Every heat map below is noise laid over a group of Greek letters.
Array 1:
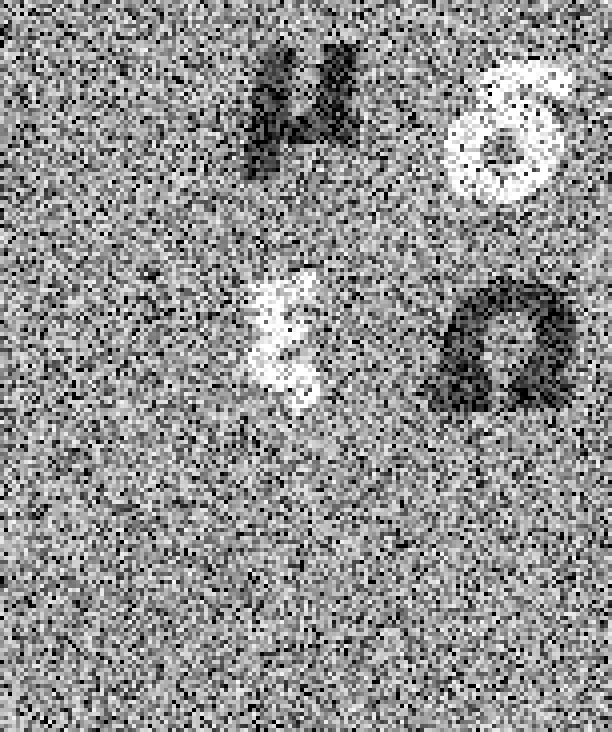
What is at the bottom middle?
nothing
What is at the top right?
delta
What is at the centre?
xi
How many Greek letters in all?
4
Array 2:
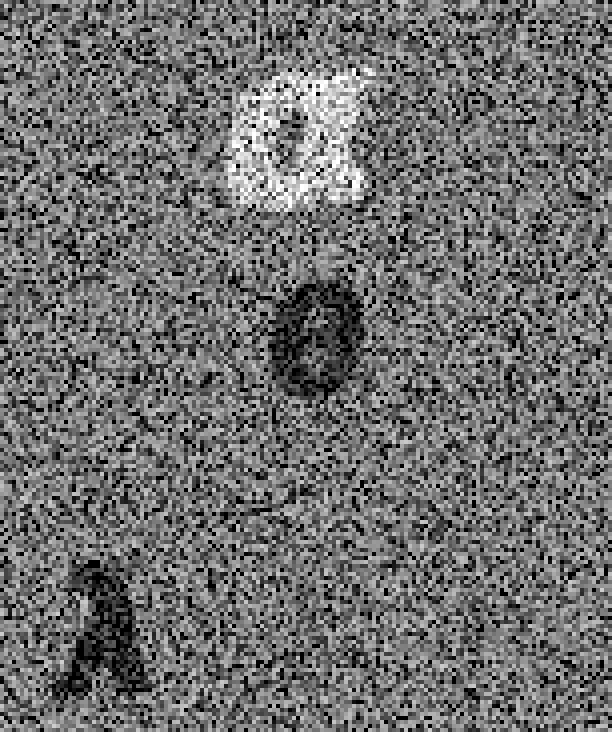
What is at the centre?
theta
